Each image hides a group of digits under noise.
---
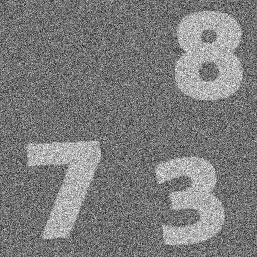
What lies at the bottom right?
3
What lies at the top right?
8
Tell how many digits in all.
3
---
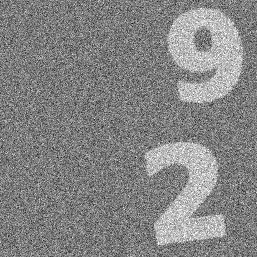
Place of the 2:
bottom right
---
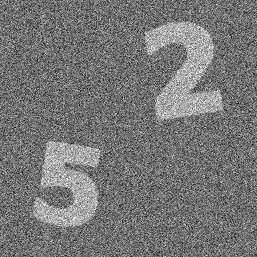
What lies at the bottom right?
nothing
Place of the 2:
top right
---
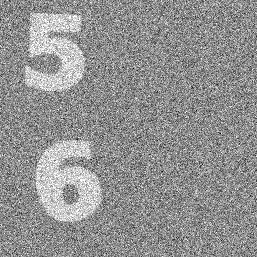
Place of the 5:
top left
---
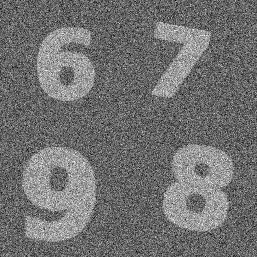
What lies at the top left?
6
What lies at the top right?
7
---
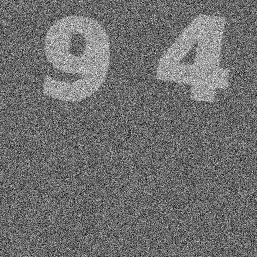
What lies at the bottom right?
nothing
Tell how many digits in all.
2
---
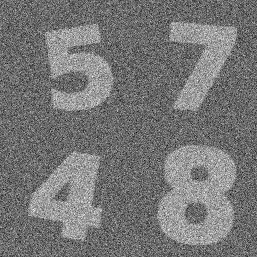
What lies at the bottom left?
4
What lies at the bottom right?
8
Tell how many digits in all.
4
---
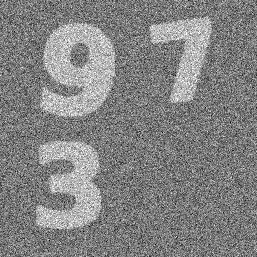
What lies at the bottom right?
nothing
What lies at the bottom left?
3
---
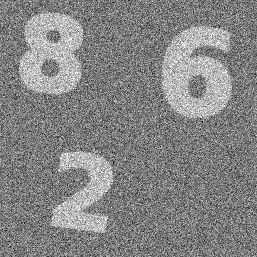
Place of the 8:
top left
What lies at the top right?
6
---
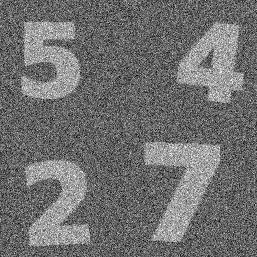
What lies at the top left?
5
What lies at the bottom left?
2
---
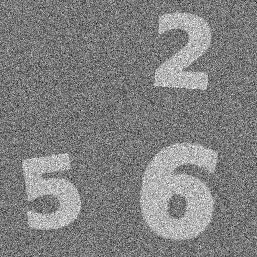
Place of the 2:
top right
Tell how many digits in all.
3
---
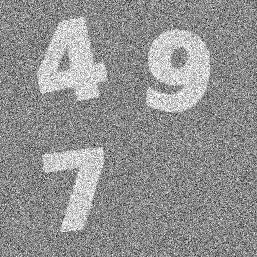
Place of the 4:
top left
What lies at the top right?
9
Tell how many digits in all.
3
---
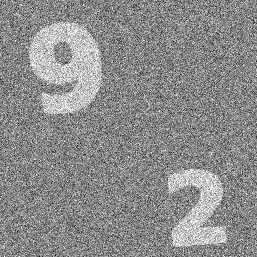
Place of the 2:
bottom right
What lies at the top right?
nothing
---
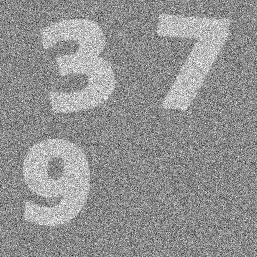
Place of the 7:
top right
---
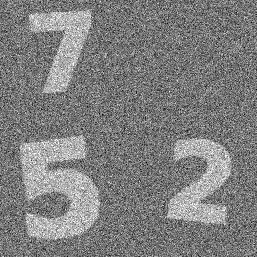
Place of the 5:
bottom left
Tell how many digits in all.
3
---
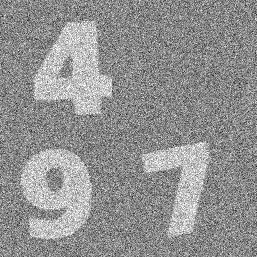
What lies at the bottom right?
7
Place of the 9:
bottom left
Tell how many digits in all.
3
